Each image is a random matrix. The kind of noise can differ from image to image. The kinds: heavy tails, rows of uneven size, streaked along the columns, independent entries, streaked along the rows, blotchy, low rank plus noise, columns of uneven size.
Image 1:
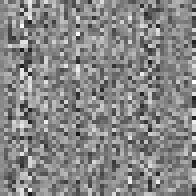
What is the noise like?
columns of uneven size
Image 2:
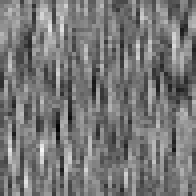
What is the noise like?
streaked along the columns
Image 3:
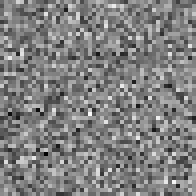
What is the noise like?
independent entries
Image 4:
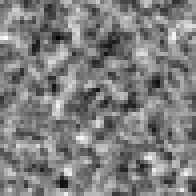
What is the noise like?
blotchy
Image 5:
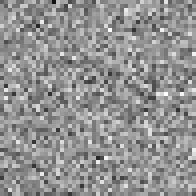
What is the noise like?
independent entries
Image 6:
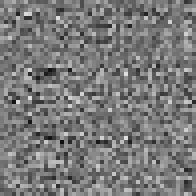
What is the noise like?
low rank plus noise
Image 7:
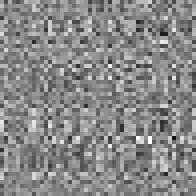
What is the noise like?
low rank plus noise
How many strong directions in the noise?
two
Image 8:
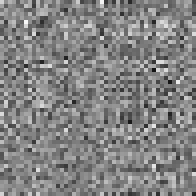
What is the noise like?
low rank plus noise
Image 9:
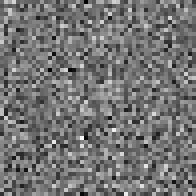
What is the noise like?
low rank plus noise
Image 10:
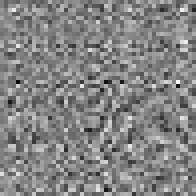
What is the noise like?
low rank plus noise
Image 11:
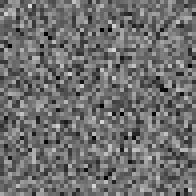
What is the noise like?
independent entries
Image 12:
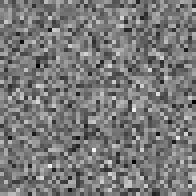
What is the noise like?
independent entries
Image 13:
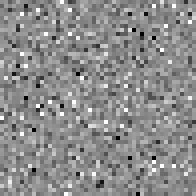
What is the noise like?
heavy tails
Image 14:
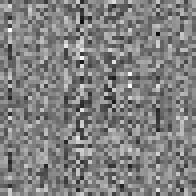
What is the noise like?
columns of uneven size
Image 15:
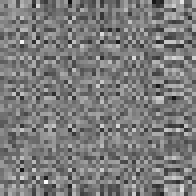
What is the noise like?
low rank plus noise
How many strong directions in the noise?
one
